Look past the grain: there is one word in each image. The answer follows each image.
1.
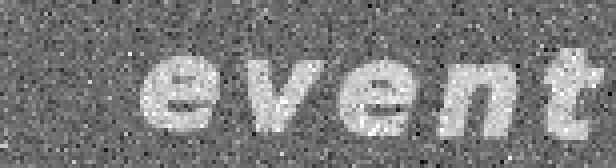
event
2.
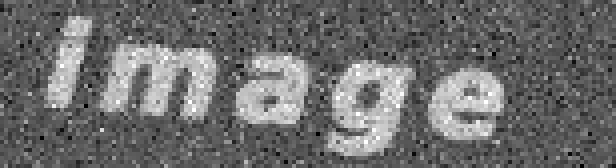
image
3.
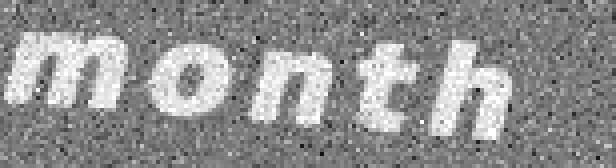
month
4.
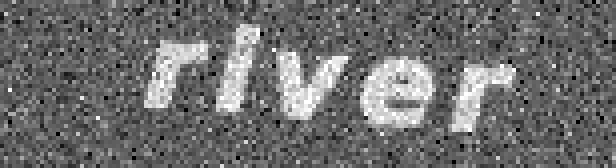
river
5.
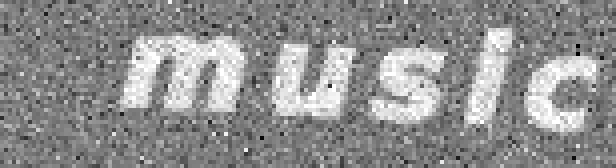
music
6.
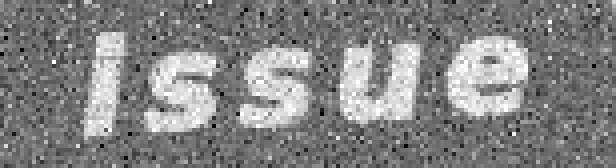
issue
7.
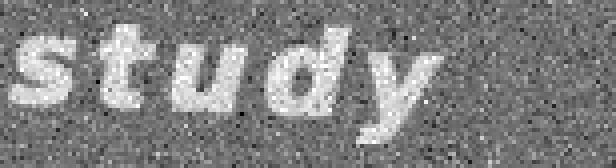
study
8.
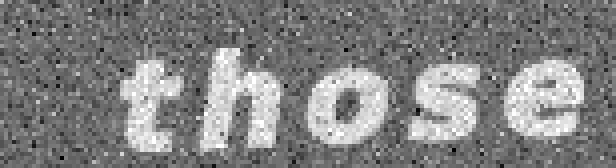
those
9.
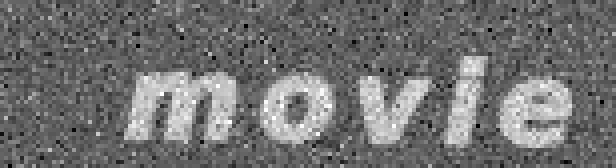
movie
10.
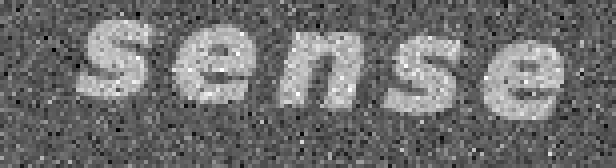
sense
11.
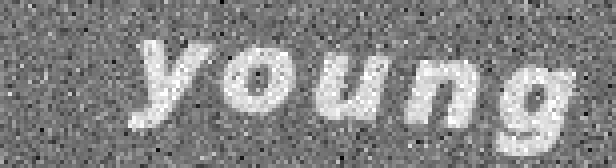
young
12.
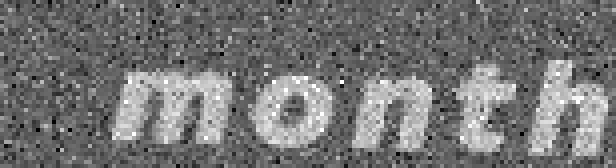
month
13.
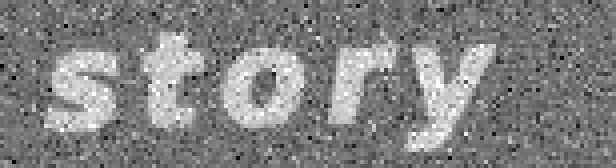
story
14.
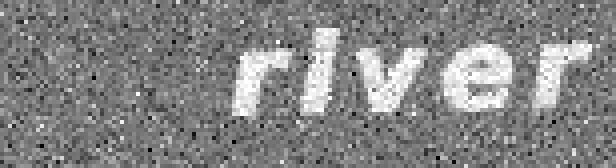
river
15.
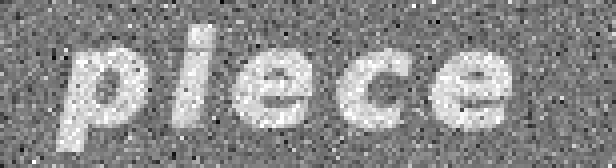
piece
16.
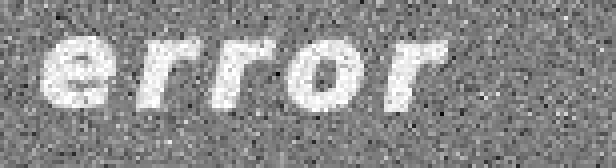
error
